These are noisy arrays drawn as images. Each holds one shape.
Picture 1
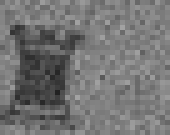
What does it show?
dark chess rook
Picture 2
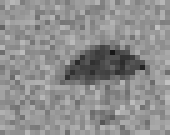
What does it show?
dark umbrella
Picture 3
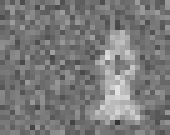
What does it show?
light chess bishop
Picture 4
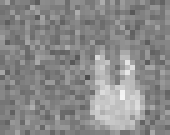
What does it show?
light rabbit's head
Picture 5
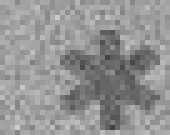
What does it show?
dark asterisk
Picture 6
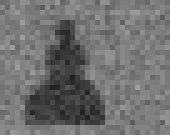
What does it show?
dark chess pawn
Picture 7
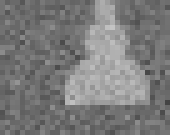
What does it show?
light chess pawn
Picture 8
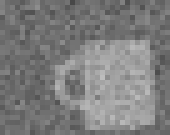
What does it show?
light cup
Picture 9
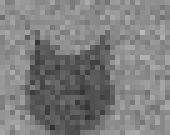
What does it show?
dark cat's head
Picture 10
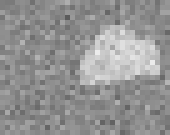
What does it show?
light cloud
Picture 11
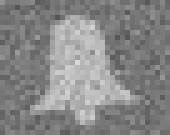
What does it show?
light bell
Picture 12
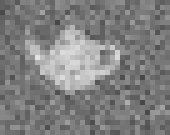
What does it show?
light teapot
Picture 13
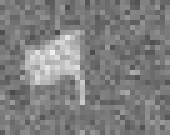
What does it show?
light flag
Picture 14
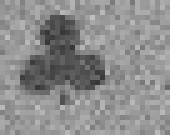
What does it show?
dark club
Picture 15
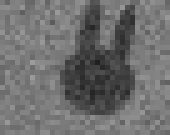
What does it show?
dark rabbit's head
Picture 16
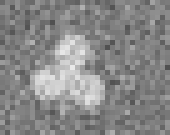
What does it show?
light club
